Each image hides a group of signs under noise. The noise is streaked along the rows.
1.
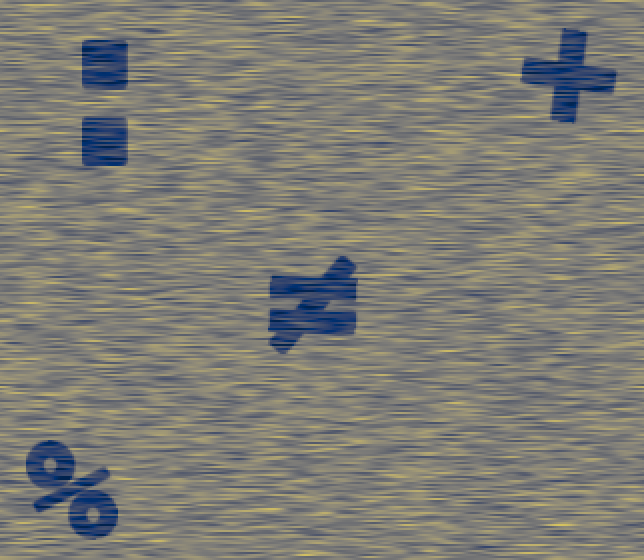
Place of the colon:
top left
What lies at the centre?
not-equal sign
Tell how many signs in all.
4
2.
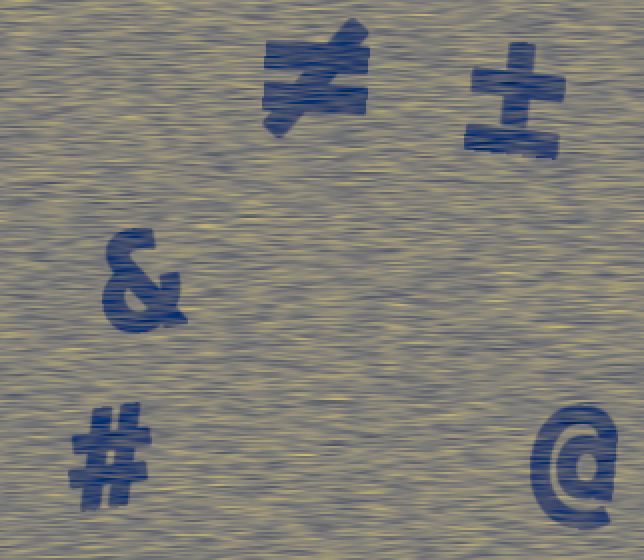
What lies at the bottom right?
at sign
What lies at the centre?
nothing
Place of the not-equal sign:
top middle
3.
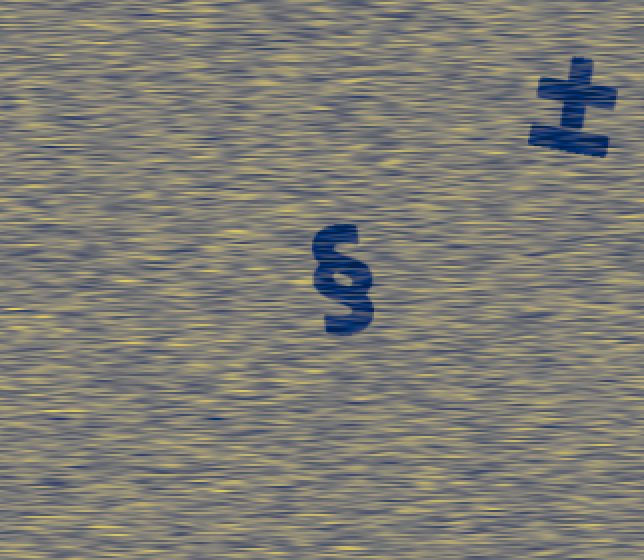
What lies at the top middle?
nothing
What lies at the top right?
plus-minus sign
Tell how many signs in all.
2
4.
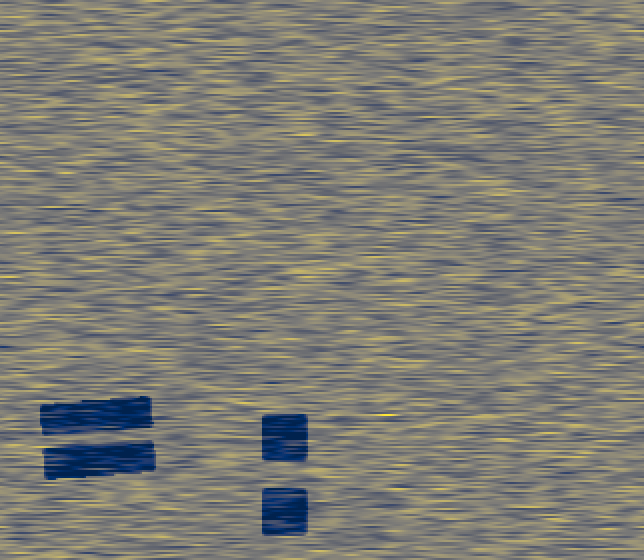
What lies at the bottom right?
nothing
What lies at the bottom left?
equals sign
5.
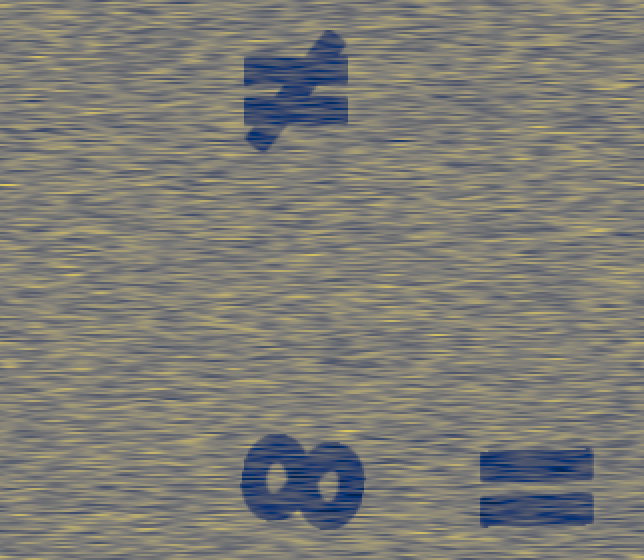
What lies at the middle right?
nothing
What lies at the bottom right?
equals sign
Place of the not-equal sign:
top middle
